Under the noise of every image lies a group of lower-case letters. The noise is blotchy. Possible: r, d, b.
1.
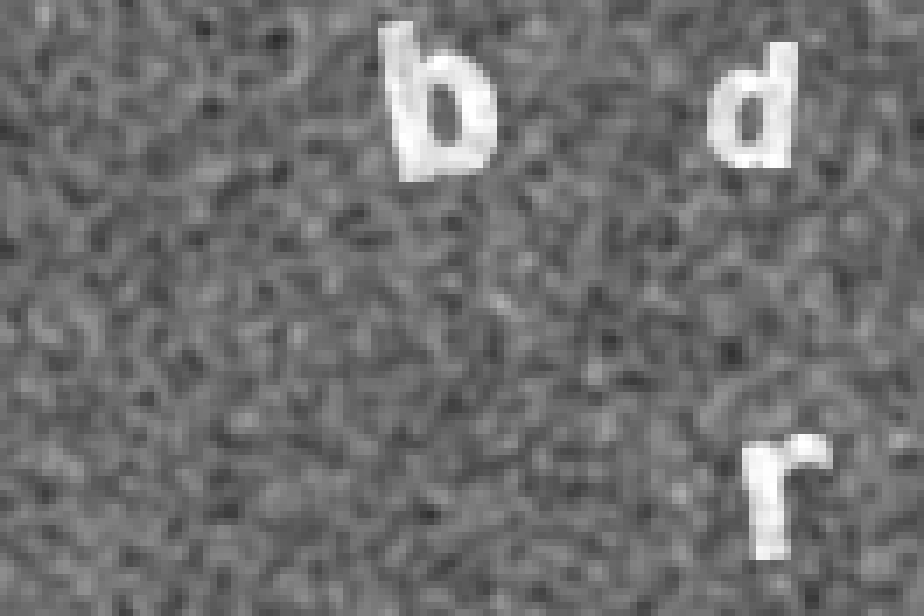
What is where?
top middle: b; top right: d; bottom right: r
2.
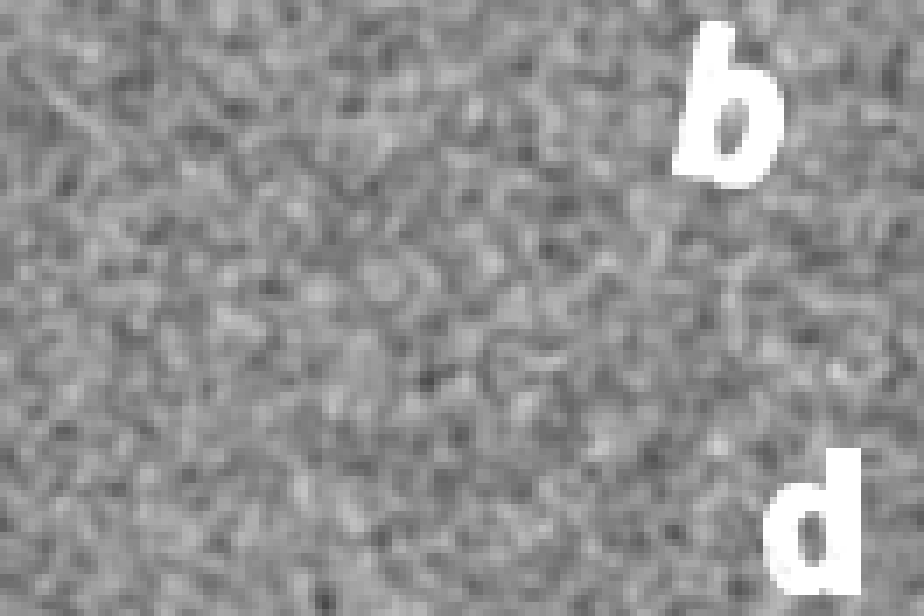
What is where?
top right: b; bottom right: d
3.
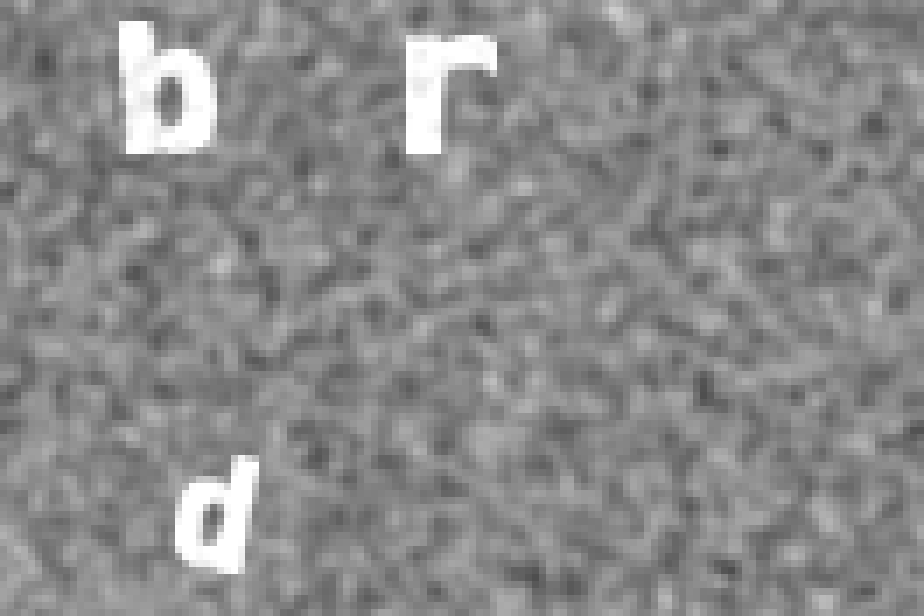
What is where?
top left: b; top middle: r; bottom left: d
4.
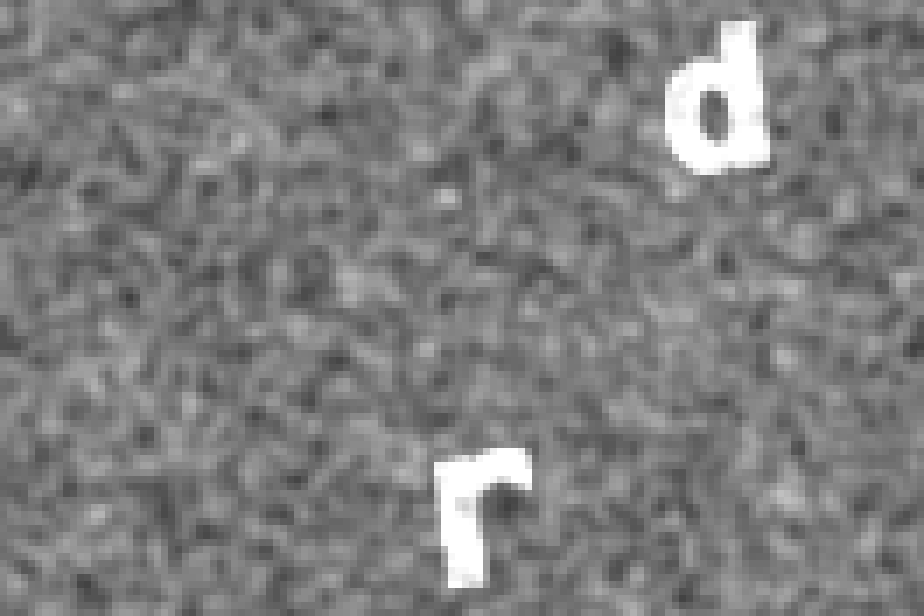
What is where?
top right: d; bottom middle: r
